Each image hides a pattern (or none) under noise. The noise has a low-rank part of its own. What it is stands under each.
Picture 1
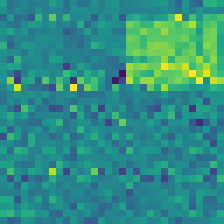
one block
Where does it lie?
top right
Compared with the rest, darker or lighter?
lighter
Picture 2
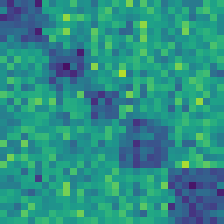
blocks along the diagonal
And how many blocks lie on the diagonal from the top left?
5
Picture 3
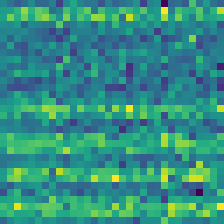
bands of rows
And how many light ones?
5
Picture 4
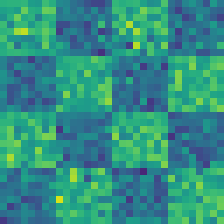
a checkerboard
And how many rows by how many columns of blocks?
4 by 4
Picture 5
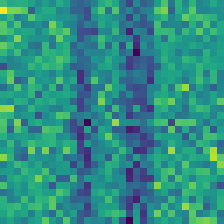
bands of columns
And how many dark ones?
2
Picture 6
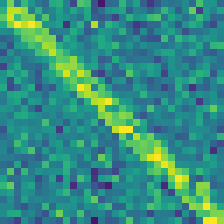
a diagonal band
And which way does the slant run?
top left to bottom right
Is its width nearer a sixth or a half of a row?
a sixth
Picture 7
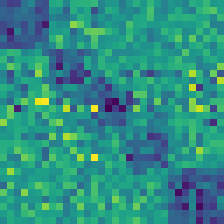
blocks along the diagonal
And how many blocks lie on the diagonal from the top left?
5
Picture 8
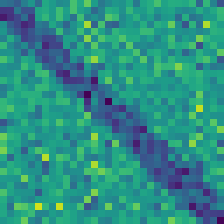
a diagonal band
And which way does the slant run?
top left to bottom right
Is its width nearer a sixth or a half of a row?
a sixth
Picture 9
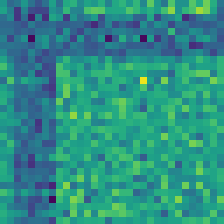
bands of rows crossing bands of columns
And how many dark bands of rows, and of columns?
1 and 1
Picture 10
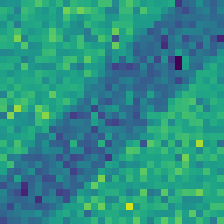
a diagonal band
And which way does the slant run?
bottom left to top right
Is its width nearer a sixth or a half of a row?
a half
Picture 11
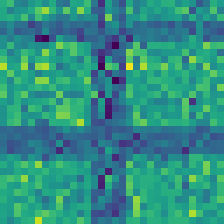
bands of rows crossing bands of columns
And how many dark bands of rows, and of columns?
2 and 1
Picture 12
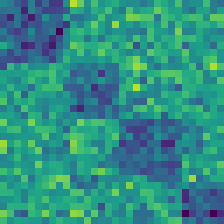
blocks along the diagonal
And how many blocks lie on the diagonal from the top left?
4
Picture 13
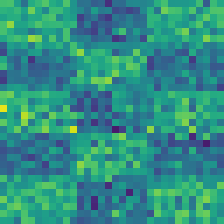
a checkerboard
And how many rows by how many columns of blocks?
5 by 3
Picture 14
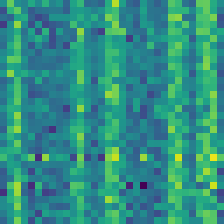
bands of columns
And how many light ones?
5
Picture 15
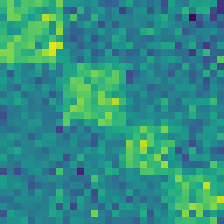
blocks along the diagonal
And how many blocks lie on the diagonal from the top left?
4
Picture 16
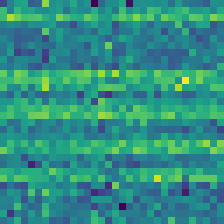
bands of rows
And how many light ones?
5
